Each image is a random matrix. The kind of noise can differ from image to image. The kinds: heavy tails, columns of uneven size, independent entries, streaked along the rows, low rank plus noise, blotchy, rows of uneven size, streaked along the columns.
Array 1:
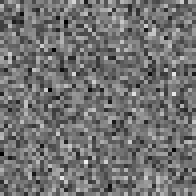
independent entries
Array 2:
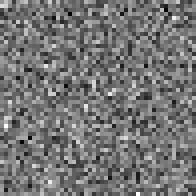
independent entries
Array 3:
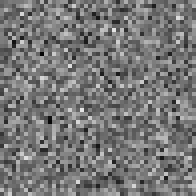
independent entries
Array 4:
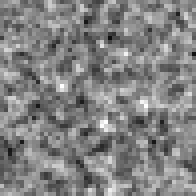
blotchy
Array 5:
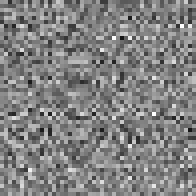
low rank plus noise
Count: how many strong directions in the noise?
three or four
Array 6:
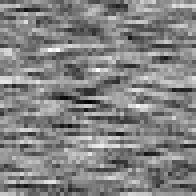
streaked along the rows
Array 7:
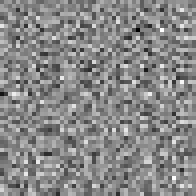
low rank plus noise
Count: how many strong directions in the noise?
two
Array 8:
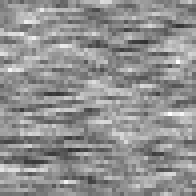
streaked along the rows
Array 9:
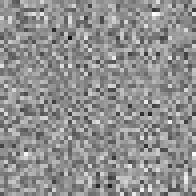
low rank plus noise
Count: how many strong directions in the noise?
three or four
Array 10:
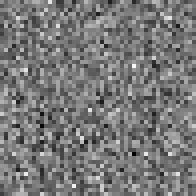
low rank plus noise
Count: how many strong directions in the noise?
five to eight
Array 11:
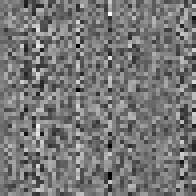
columns of uneven size
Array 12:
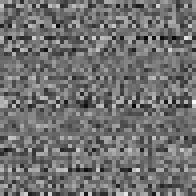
rows of uneven size
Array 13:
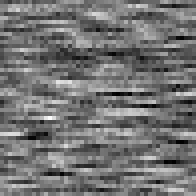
streaked along the rows
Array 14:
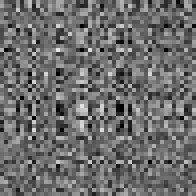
low rank plus noise
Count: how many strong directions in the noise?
one
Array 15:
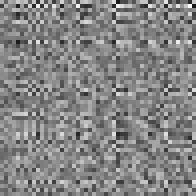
low rank plus noise
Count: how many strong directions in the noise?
one
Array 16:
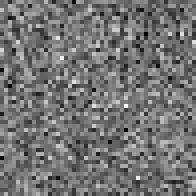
low rank plus noise
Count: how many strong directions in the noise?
five to eight
